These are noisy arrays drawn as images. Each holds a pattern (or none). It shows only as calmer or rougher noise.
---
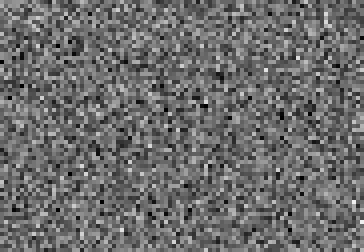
only noise
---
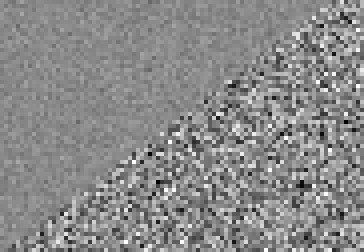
a sharp edge
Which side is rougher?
bottom right
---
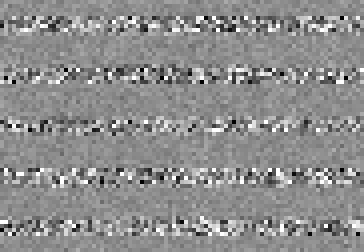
horizontal stripes
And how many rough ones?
5
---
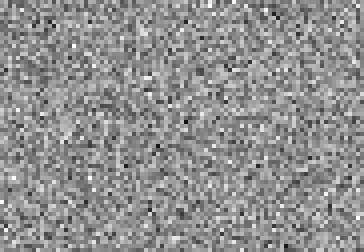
only noise
